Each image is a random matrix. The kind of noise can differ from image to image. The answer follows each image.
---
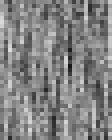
streaked along the columns
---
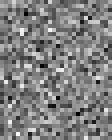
independent entries
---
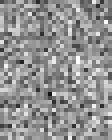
independent entries
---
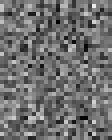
low rank plus noise
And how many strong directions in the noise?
two
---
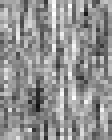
streaked along the columns
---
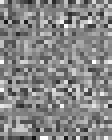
rows of uneven size
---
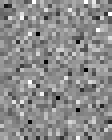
heavy tails
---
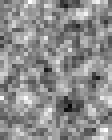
blotchy
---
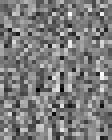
low rank plus noise
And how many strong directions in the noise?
one
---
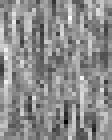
streaked along the columns
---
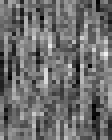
streaked along the columns
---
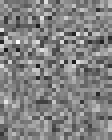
low rank plus noise
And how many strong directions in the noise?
three or four
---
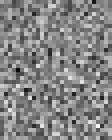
independent entries
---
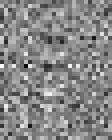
low rank plus noise
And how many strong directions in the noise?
one
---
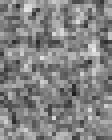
blotchy
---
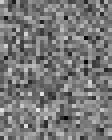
independent entries
